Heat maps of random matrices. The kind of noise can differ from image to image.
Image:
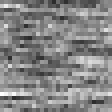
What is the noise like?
streaked along the rows
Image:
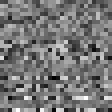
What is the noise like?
rows of uneven size
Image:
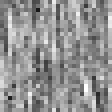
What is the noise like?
streaked along the columns
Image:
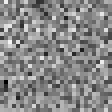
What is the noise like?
independent entries
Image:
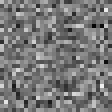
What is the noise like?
low rank plus noise
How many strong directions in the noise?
two
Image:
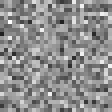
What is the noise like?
low rank plus noise
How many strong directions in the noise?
two
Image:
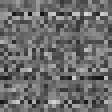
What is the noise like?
rows of uneven size
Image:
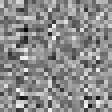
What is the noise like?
low rank plus noise
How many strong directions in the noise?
two
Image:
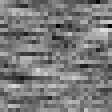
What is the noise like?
streaked along the rows
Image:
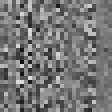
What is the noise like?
columns of uneven size
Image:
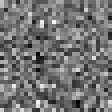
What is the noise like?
low rank plus noise
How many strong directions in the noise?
two
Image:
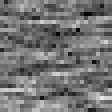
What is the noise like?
streaked along the rows
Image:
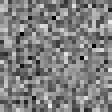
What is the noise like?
independent entries
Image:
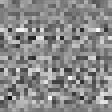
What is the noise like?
rows of uneven size
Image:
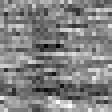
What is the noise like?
streaked along the rows
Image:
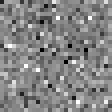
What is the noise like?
heavy tails
